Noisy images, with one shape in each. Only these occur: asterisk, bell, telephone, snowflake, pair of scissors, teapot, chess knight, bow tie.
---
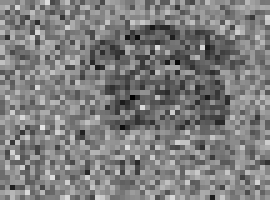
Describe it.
dark telephone
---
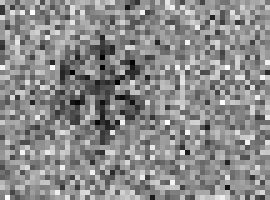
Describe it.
dark snowflake
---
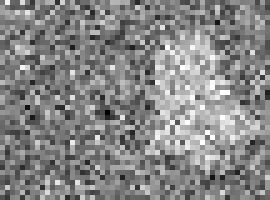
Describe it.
light bell
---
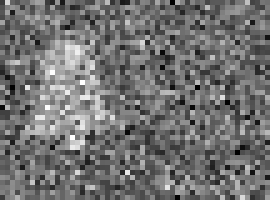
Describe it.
light bell
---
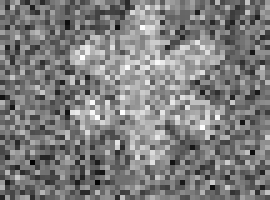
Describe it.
light asterisk
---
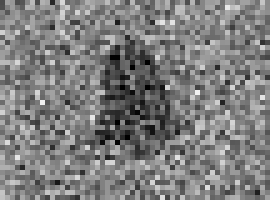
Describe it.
dark bell
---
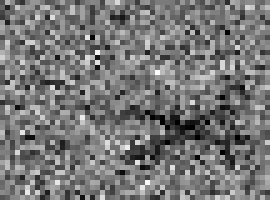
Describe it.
dark pair of scissors
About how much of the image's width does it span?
half
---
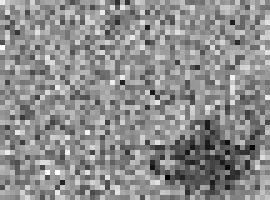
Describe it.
dark teapot, bottom right
